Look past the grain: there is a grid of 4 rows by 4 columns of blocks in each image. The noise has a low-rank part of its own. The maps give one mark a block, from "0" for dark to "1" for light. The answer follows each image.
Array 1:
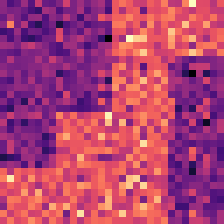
0011
0010
0110
1110
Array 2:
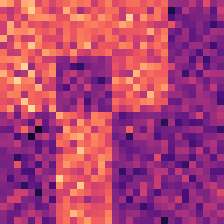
1110
1010
0100
0100
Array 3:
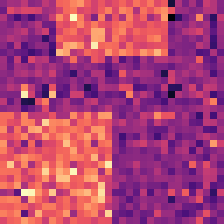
0110
0000
1100
1100
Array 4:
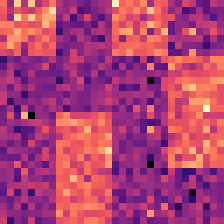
1010
0001
0101
0100
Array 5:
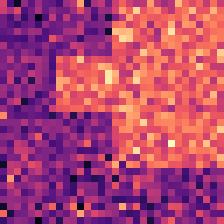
0011
0111
0011
0000
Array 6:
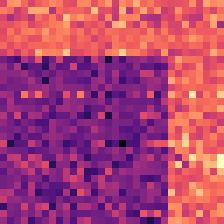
1111
0001
0001
0001
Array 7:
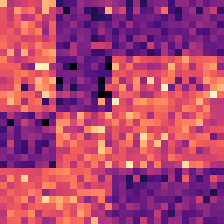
1000
1011
0111
1100
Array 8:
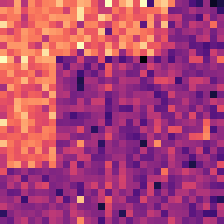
1110
1000
1000
0000
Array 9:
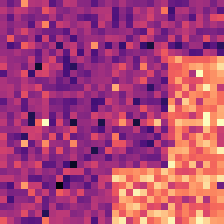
0000
0001
0001
0011
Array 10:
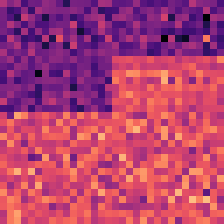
0000
0011
1111
1111
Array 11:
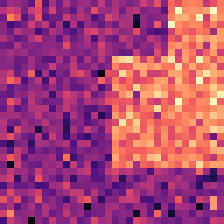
0001
0011
0011
0000
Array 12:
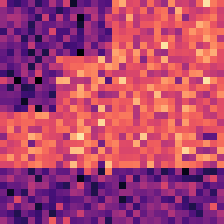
0011
0111
1111
0000
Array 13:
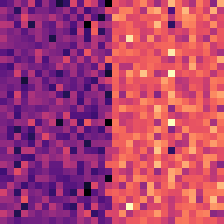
0011
0011
0011
0011
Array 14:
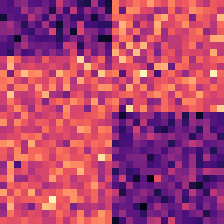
0011
1111
1100
1100
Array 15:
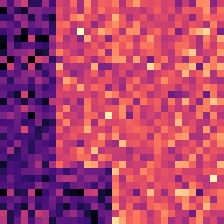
0111
0111
0111
0011
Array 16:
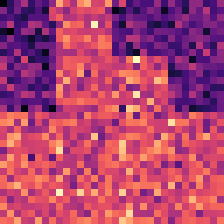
0100
0110
1111
1111
